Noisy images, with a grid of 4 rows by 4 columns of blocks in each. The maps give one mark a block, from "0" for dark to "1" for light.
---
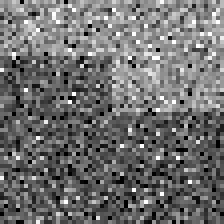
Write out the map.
1111
0011
0000
0000
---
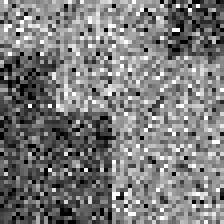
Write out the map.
1110
0111
0011
0011
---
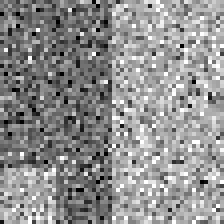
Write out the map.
0011
0011
0011
1011
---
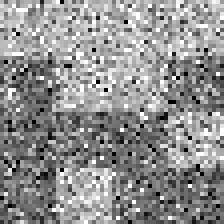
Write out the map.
1111
0110
0001
0100
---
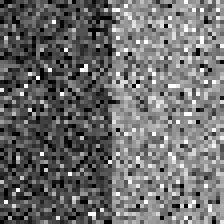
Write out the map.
0011
0011
0011
0011
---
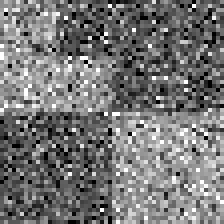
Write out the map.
1000
1100
0011
0011
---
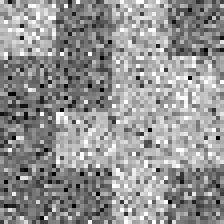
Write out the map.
1010
0011
0111
0010
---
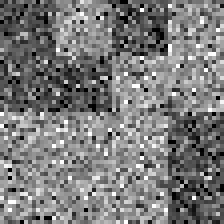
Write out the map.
0101
0011
1110
1110
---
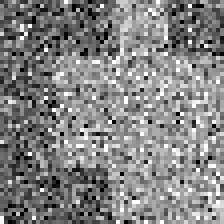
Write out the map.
0010
0111
0111
0011
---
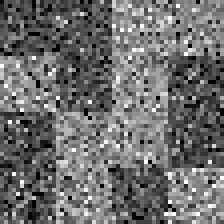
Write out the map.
0011
1010
0110
0101
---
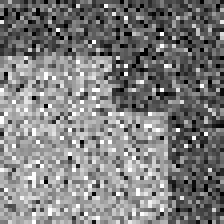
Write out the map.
0000
1100
1110
1110
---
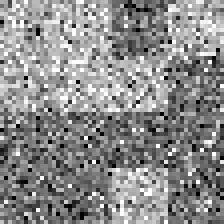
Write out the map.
1101
1110
0000
0010
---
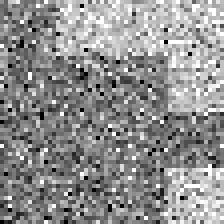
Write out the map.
0111
0001
0000
0001
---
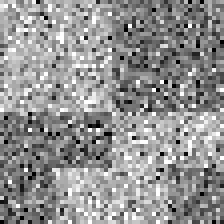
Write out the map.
1100
1100
0011
0110
